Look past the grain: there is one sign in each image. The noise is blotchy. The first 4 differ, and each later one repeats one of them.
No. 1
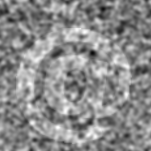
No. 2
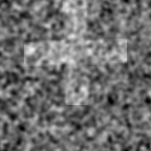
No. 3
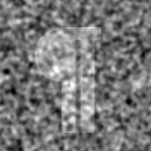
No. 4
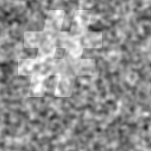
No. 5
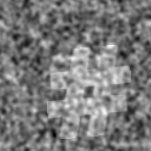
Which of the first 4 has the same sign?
4
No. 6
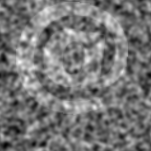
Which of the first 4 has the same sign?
1
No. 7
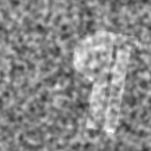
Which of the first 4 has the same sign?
3
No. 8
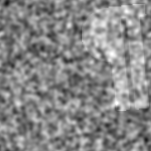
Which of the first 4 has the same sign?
3
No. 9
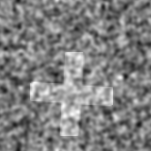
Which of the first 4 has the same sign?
2
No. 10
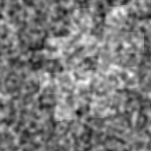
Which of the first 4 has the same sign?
4
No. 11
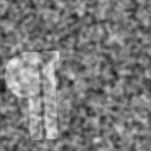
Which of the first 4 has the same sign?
3
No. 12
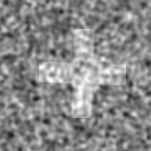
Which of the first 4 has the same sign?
2
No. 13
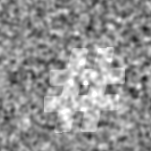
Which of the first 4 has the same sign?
4
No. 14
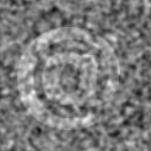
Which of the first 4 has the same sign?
1
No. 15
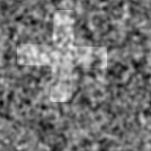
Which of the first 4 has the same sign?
2
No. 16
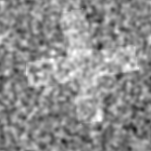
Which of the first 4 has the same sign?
2
